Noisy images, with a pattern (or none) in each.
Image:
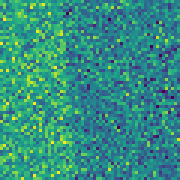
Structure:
a sharp edge
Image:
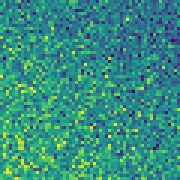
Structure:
a smooth slope
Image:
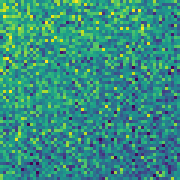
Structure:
a smooth slope
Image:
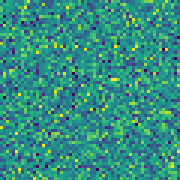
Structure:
only noise
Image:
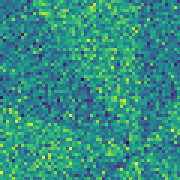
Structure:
spokes from one point
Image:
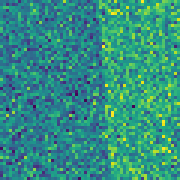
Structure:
a sharp edge
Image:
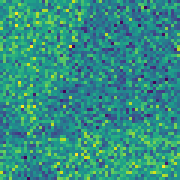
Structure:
spokes from one point
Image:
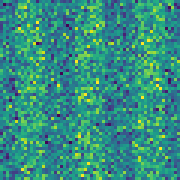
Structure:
vertical stripes
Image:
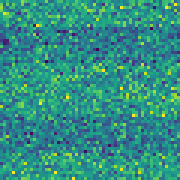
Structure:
horizontal stripes
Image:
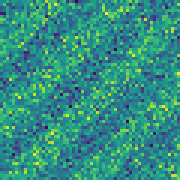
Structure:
diagonal stripes
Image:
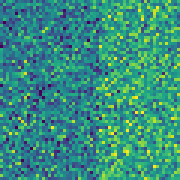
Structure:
a sharp edge
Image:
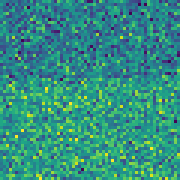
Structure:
a sharp edge
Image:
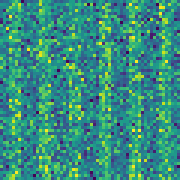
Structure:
vertical stripes
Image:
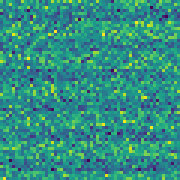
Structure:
horizontal stripes
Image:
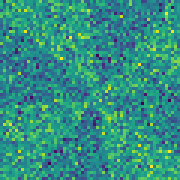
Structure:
spokes from one point
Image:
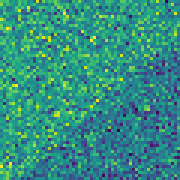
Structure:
a sharp edge
